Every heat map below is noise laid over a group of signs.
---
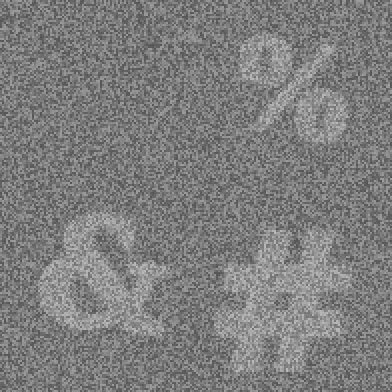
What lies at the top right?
percent sign
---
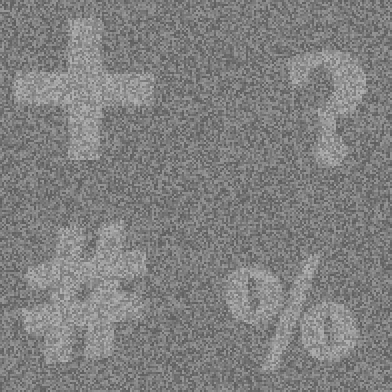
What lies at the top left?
plus sign
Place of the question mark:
top right
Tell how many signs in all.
4
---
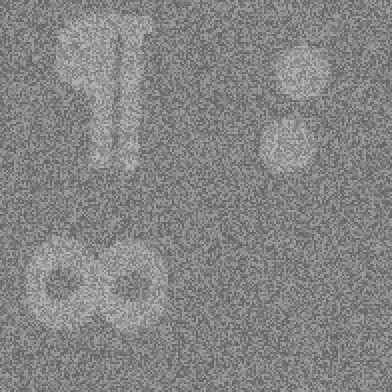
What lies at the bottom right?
nothing
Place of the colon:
top right
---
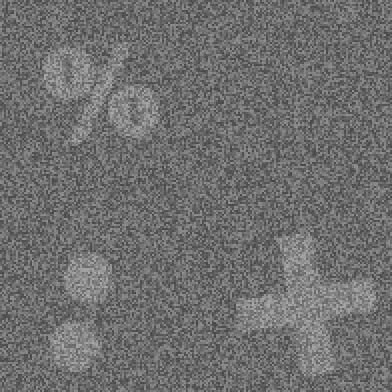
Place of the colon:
bottom left
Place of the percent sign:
top left
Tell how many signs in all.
3
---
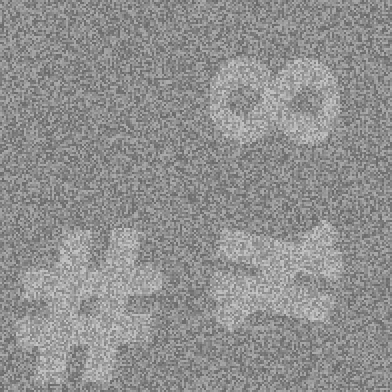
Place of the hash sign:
bottom left
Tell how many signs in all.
3
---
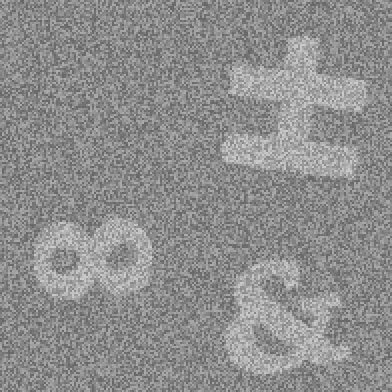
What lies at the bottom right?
ampersand
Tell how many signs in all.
3
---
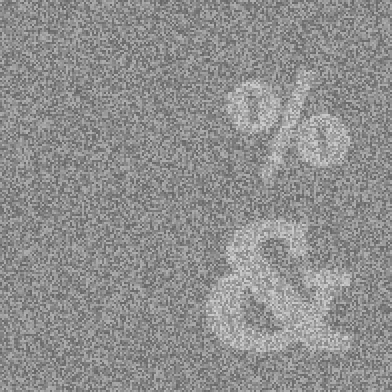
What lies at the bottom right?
ampersand
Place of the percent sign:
top right
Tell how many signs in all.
2
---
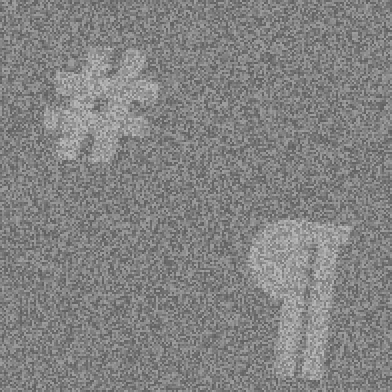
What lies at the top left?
hash sign
